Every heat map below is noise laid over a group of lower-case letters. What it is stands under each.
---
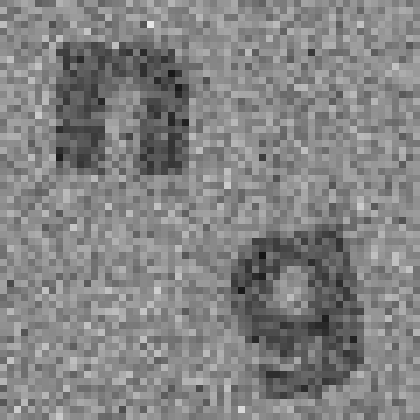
top left: n; bottom right: g
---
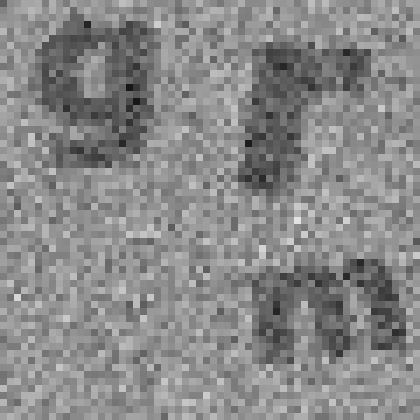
top left: g; top right: r; bottom right: m
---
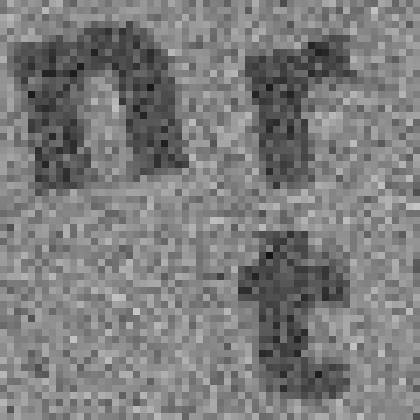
top left: n; top right: r; bottom right: t
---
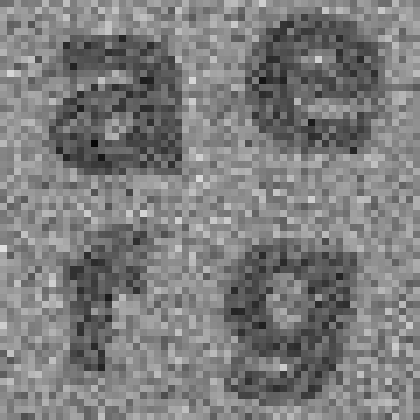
top left: a; top right: e; bottom left: f; bottom right: g
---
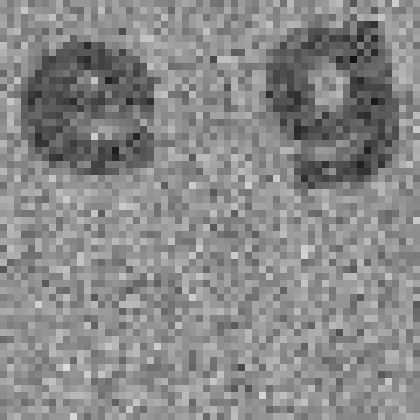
top left: e; top right: g
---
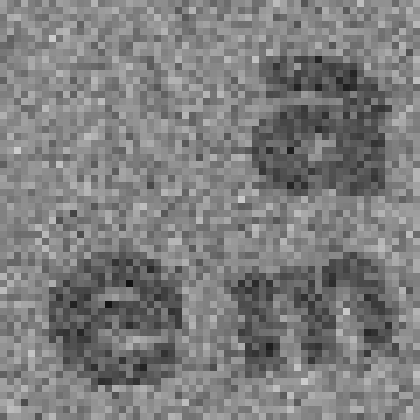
top right: a; bottom left: e; bottom right: m
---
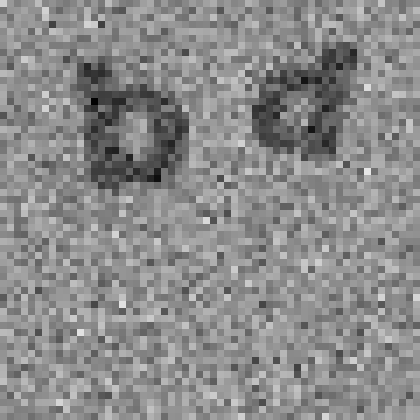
top left: b; top right: d
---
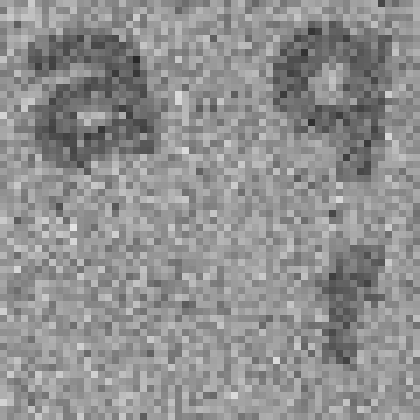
top left: a; top right: q; bottom right: f
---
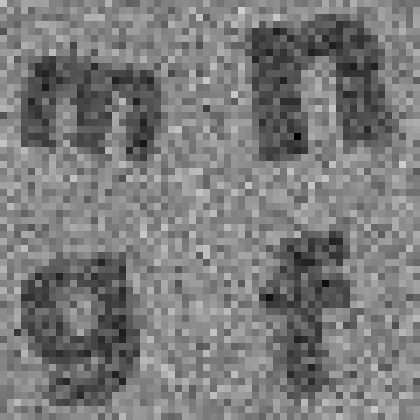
top left: m; top right: n; bottom left: g; bottom right: f
